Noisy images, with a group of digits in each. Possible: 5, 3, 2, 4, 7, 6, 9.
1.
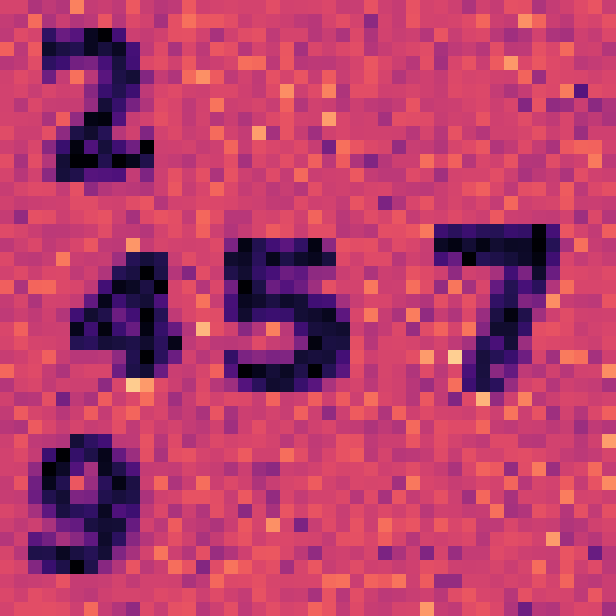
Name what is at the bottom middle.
nothing
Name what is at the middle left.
4
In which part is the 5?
centre
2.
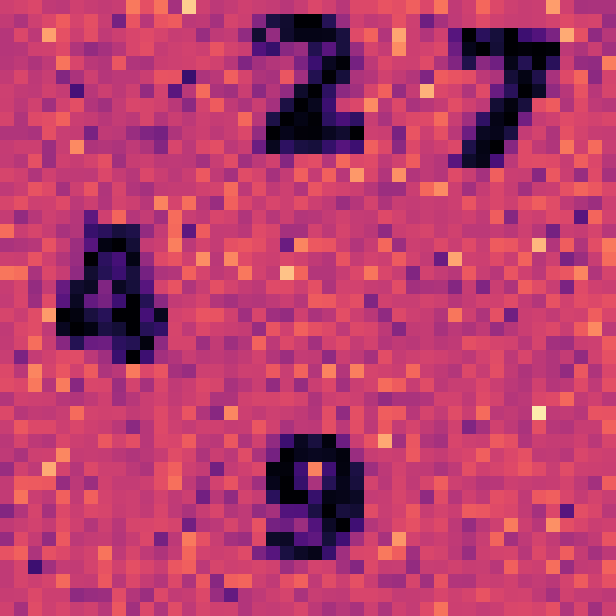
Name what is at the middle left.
4
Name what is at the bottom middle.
9
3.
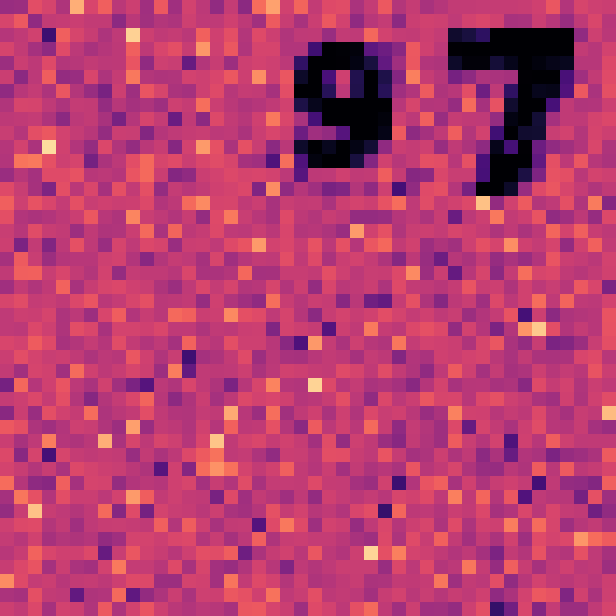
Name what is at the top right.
7
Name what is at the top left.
nothing
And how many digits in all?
2
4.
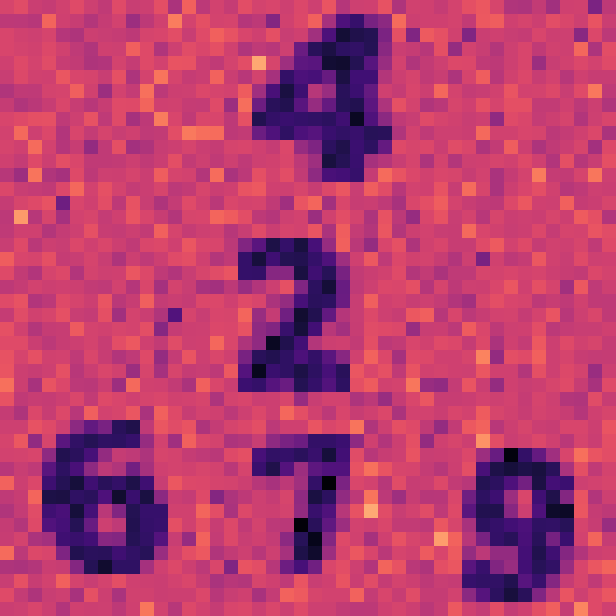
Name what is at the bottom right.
9
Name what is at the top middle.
4
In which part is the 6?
bottom left
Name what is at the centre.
2
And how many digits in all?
5
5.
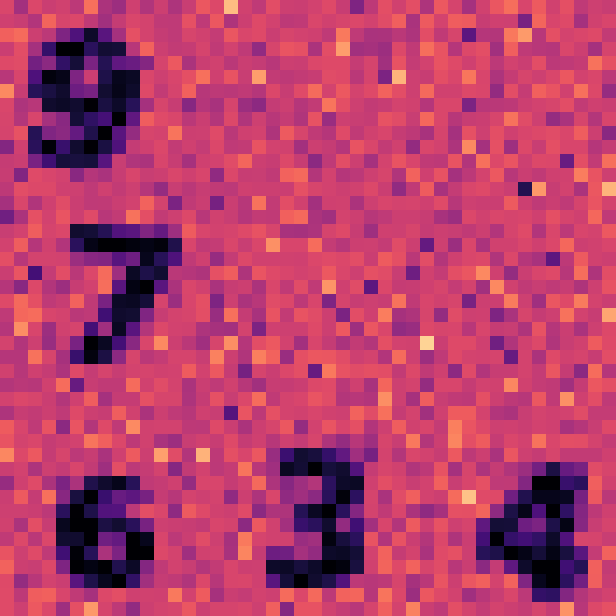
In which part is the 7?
middle left
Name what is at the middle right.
nothing
